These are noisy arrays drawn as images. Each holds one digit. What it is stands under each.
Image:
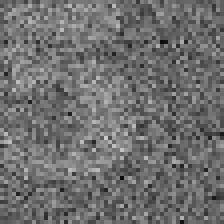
light 5
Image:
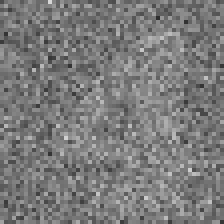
light 4
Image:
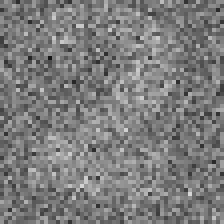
light 2
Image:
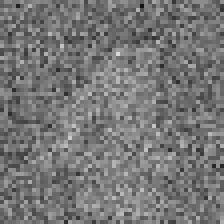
light 4
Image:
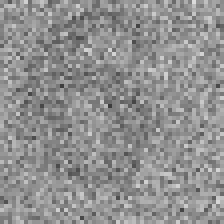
dark 6
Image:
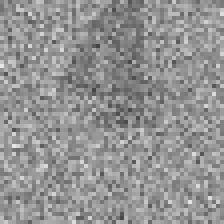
dark 4
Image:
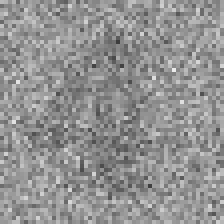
dark 4
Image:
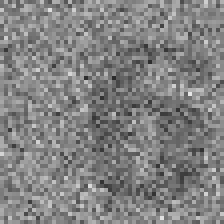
dark 6
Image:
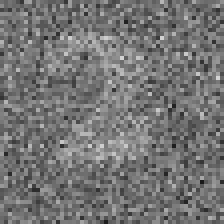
light 2
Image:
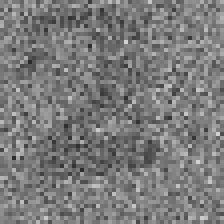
dark 2
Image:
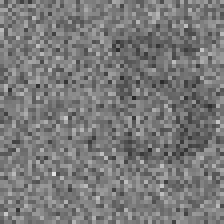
dark 5
